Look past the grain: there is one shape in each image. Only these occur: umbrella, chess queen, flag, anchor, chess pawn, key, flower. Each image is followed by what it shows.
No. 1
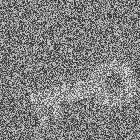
key
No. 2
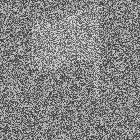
flag
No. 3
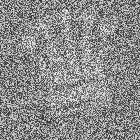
chess queen
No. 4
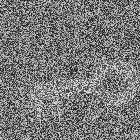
key
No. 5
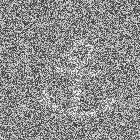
anchor
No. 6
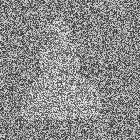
chess pawn
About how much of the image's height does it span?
two thirds
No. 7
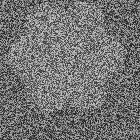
flower
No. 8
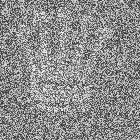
chess queen
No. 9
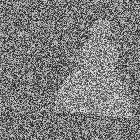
chess pawn
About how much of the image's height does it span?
two thirds
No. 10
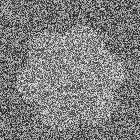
flower
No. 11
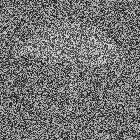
umbrella
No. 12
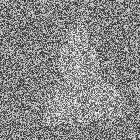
chess pawn
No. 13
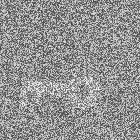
key
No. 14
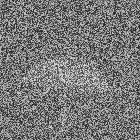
umbrella
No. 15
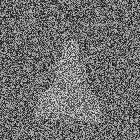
chess pawn
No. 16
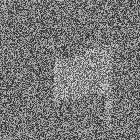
flag
